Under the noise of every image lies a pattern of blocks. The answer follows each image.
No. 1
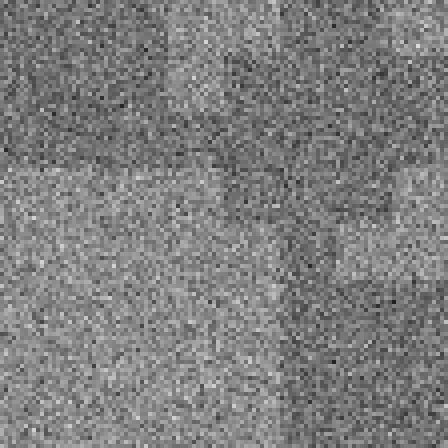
mirrored about the diagonal from the bottom left
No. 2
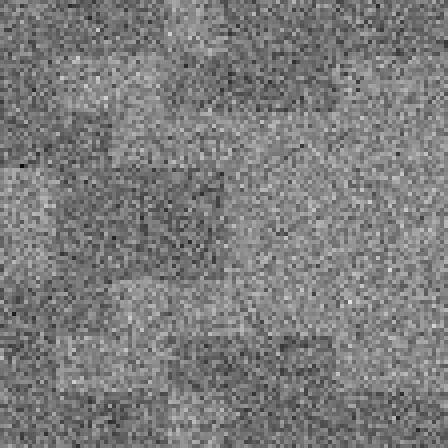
top and bottom mirror each other
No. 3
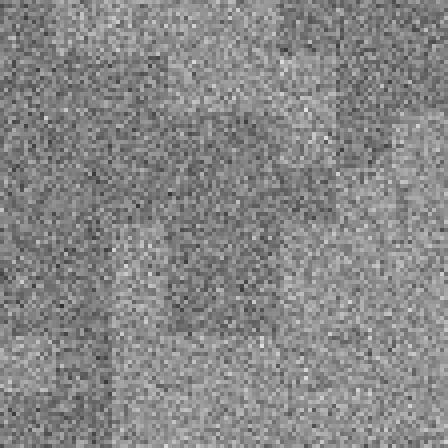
no symmetry
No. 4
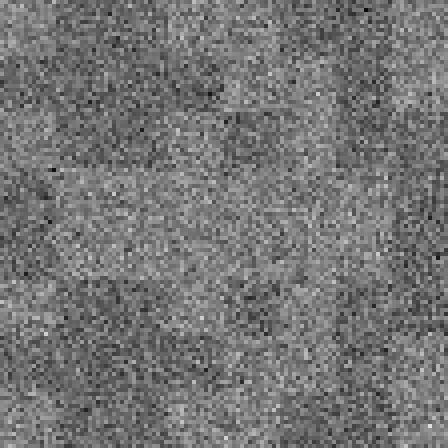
top and bottom mirror each other
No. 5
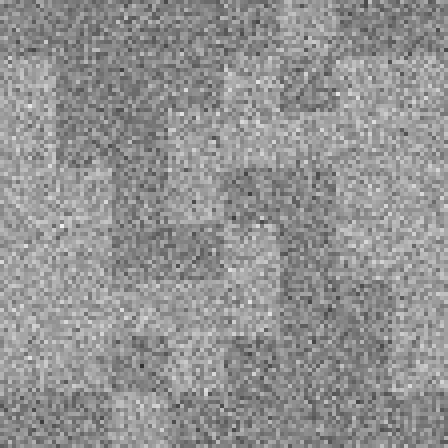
the same after a half turn
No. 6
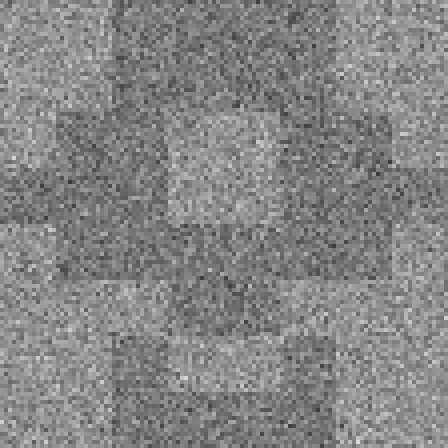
left and right mirror each other
